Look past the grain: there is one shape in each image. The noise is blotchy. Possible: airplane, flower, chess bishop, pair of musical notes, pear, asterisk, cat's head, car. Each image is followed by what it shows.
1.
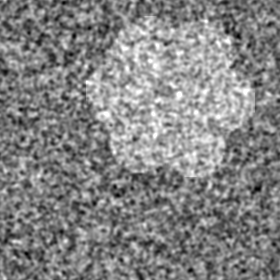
flower
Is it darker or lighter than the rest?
lighter
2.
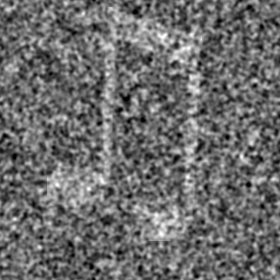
pair of musical notes
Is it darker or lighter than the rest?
lighter
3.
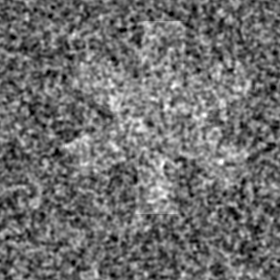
asterisk
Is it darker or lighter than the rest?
lighter
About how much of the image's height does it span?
two thirds
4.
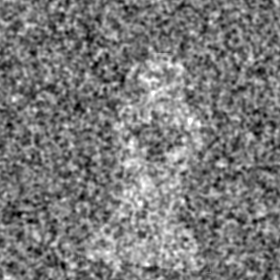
chess bishop
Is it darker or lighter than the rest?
lighter
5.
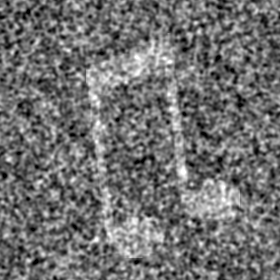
pair of musical notes
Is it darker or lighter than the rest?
lighter
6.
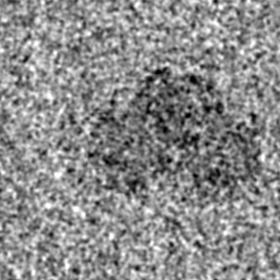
car
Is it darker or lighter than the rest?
darker
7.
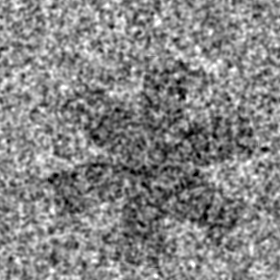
asterisk
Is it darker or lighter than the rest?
darker
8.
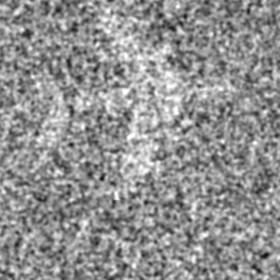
airplane
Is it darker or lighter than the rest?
lighter
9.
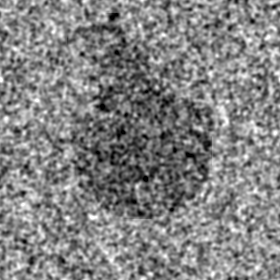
pear
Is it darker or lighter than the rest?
darker
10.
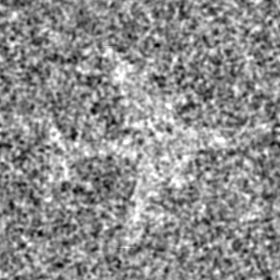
airplane
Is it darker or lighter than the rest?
lighter
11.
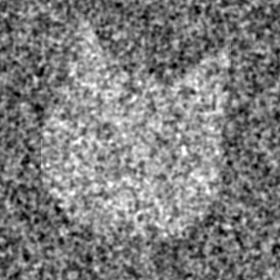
cat's head
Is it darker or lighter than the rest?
lighter
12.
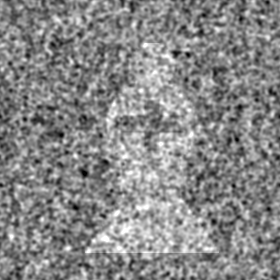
chess bishop
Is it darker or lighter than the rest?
lighter
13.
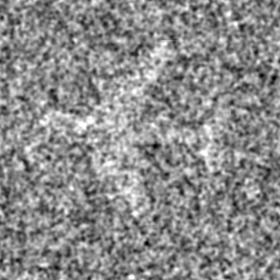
airplane
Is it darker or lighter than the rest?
lighter
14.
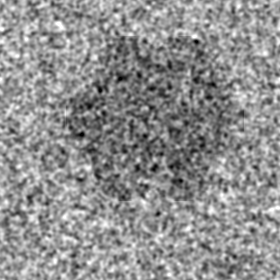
flower
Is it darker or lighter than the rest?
darker
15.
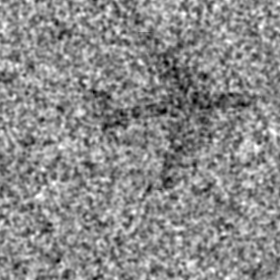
airplane
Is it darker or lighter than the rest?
darker
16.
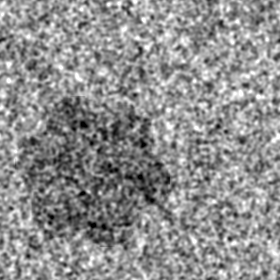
flower
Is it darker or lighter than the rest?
darker
